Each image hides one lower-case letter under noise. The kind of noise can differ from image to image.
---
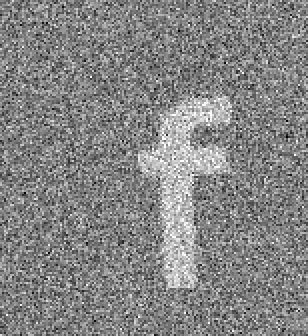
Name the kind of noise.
independent entries
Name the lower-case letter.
f
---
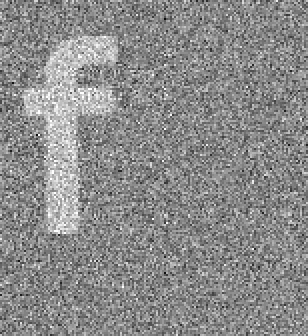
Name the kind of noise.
low rank plus noise
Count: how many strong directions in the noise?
three or four
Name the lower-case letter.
f
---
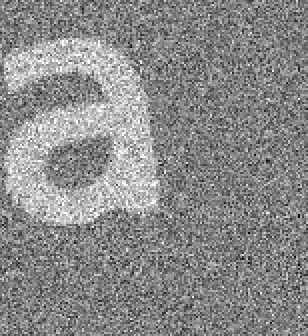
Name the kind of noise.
low rank plus noise
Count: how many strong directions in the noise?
three or four
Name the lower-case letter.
a
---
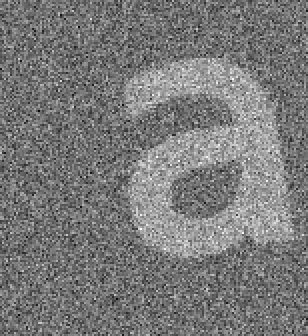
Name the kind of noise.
independent entries
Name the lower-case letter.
a
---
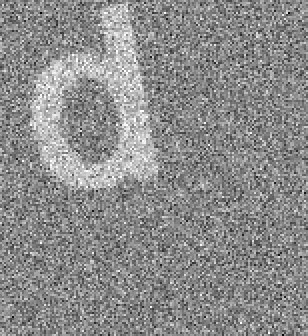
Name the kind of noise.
low rank plus noise
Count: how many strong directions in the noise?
two
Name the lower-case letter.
d
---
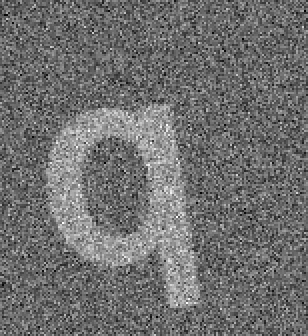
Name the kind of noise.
independent entries
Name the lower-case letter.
q
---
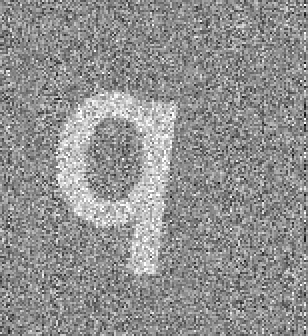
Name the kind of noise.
columns of uneven size
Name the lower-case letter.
q
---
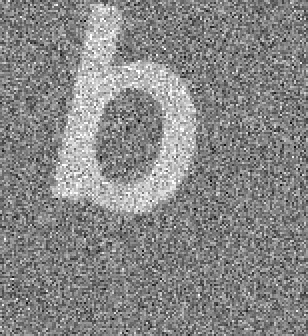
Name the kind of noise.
low rank plus noise
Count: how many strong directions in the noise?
three or four
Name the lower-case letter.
b
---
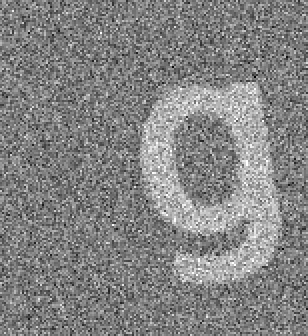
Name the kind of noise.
independent entries
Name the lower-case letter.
g
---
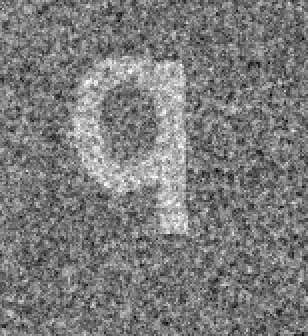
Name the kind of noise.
blotchy
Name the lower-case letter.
q
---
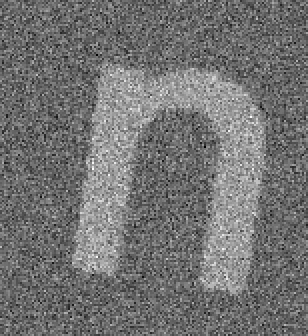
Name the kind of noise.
low rank plus noise
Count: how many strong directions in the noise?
two
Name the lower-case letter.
n
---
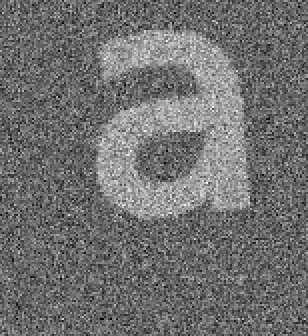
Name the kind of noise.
low rank plus noise
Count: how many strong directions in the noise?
five to eight
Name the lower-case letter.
a
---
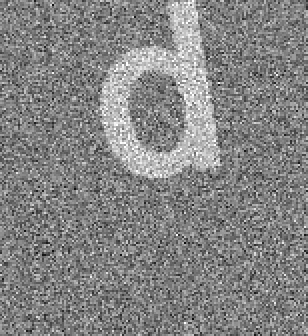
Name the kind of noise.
low rank plus noise
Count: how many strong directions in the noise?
two
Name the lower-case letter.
d
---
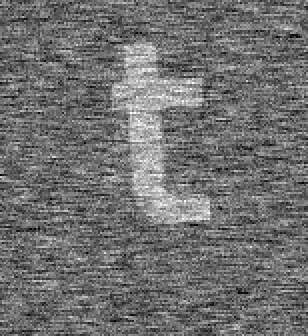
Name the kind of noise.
streaked along the rows
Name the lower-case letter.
t
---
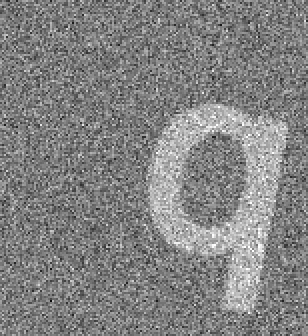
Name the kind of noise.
low rank plus noise
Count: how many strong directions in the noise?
three or four
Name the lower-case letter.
q
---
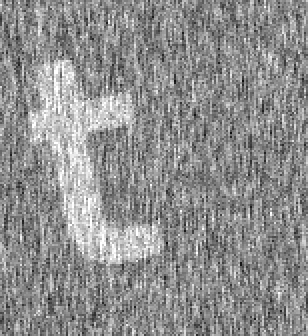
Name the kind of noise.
streaked along the columns
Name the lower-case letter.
t
